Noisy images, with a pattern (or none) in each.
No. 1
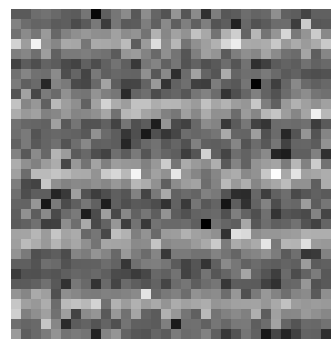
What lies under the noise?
horizontal stripes
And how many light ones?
5
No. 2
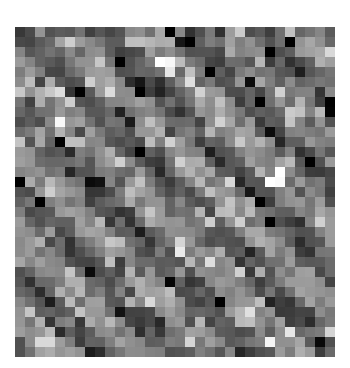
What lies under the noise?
diagonal stripes
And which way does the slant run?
top left to bottom right
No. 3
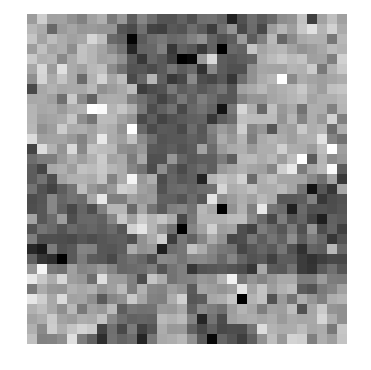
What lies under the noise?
spokes from one point
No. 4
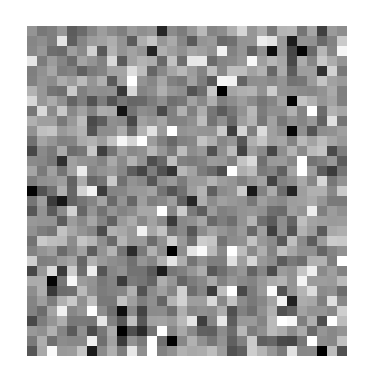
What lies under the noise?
only noise
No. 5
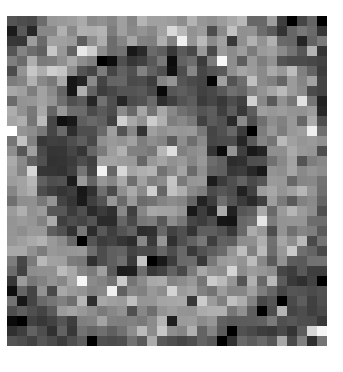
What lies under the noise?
rings round one point
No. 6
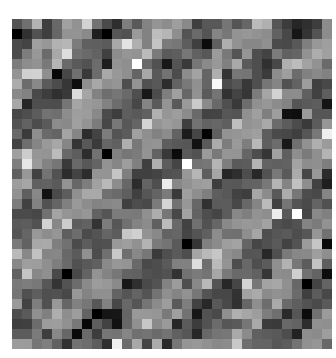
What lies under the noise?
diagonal stripes
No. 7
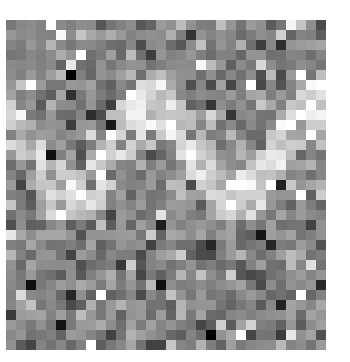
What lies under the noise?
a wavy band
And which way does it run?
left to right
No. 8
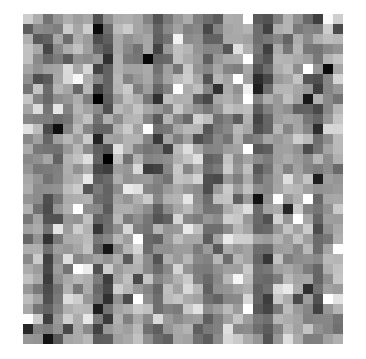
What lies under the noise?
vertical stripes
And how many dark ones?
6
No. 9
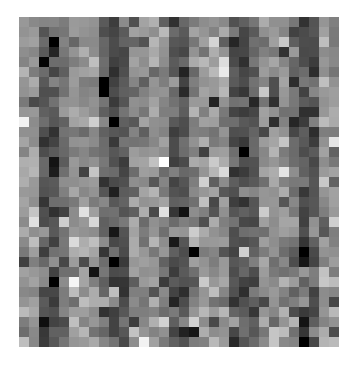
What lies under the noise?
vertical stripes
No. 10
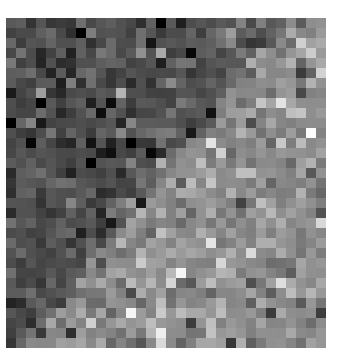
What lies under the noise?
a sharp edge
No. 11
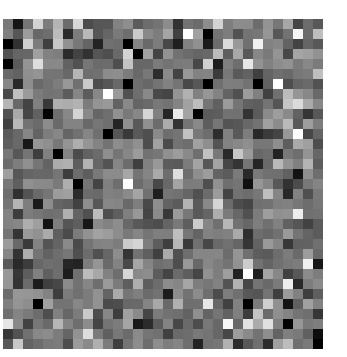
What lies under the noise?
only noise
